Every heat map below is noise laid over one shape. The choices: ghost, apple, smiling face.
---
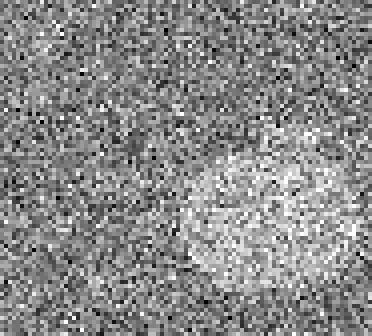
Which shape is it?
apple
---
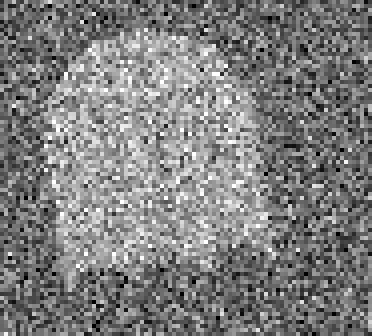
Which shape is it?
ghost
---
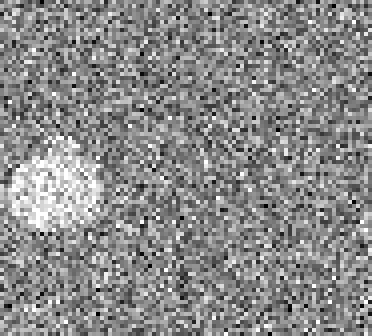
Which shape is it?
apple
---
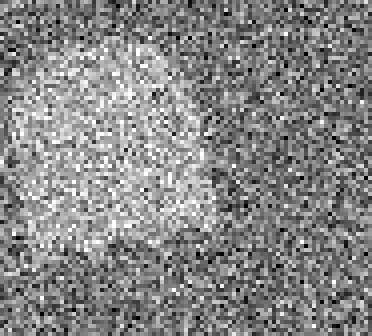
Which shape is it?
ghost
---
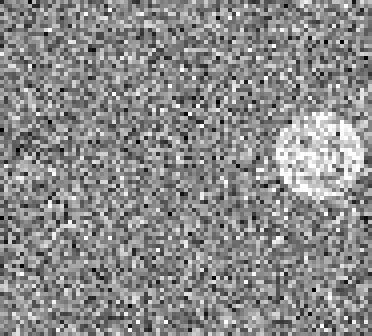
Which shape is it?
smiling face
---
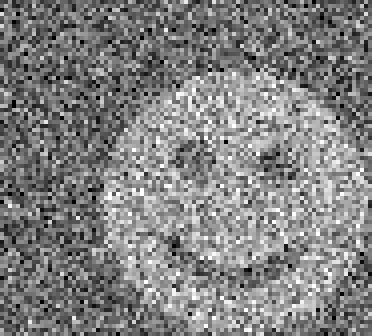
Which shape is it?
smiling face
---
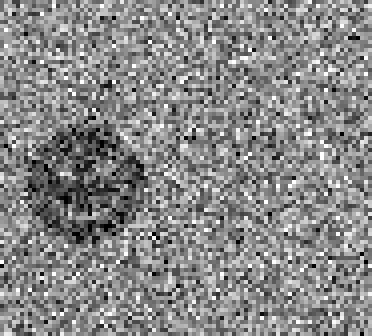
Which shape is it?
smiling face
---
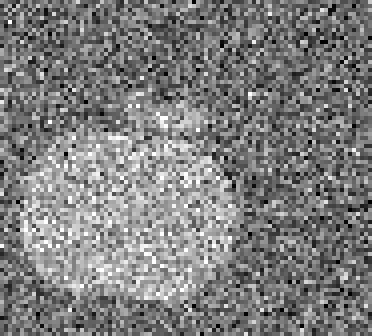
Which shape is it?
apple
